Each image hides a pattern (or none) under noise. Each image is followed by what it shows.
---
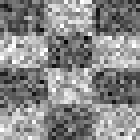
a checkerboard
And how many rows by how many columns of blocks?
4 by 3
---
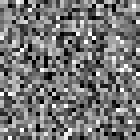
only noise
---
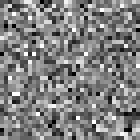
only noise
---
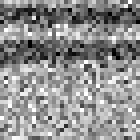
bands of rows
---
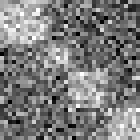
blocks along the diagonal
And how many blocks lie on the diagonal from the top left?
4
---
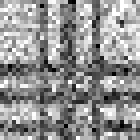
bands of rows crossing bands of columns
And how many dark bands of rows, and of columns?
3 and 3
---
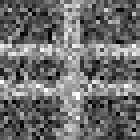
bands of rows crossing bands of columns
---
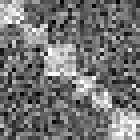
blocks along the diagonal
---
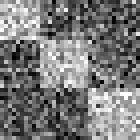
blocks along the diagonal
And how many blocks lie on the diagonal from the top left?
3
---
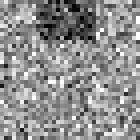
one block
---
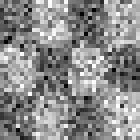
a checkerboard
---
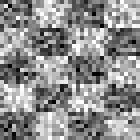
a checkerboard
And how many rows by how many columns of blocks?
5 by 4
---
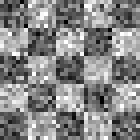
a checkerboard
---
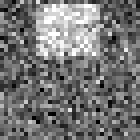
one block
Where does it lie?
top middle
